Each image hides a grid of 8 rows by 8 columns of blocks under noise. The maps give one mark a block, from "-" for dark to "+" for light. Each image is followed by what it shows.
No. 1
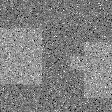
- - - - - - - -
- - - - - - - -
+ + + - - - - -
+ + + - - - + +
+ + + - - + + +
+ + + - - - + +
- - - - - - + +
- - - - - - - -
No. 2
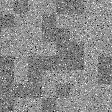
+ - + + - - + +
- + + - + + + +
+ + + - - + + +
+ + + + - - + +
- + - - - - + -
- + - + + + + -
- - - + - + + +
- + + - + + + +
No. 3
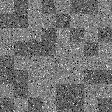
+ - + - + - - +
- - + + - + + +
+ + + - + - + -
+ - - - + + - +
- + + + + + + +
- - + + + + - -
+ - + + - - + +
- + - + - - + -
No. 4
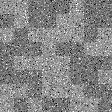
+ + - - - + - -
- + - - + + - -
+ - + + + + - +
- - - + - - + +
- + + + + - - -
- - - + + - - +
+ + - + + + - -
+ - + - - + + -
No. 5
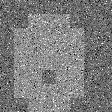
- - - - - - - -
- - + + + - - -
- + + + + + - -
- + + + + + - -
- + + + + + - -
- + + - + + - -
- + + + + + - -
- - + + + - - -
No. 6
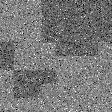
+ + + - - - - -
+ + + - - - - -
+ + + - - - - -
- + + + - - - +
- + + + + + + +
+ - - - + + + +
+ - - + + + + +
+ + + + + + + +
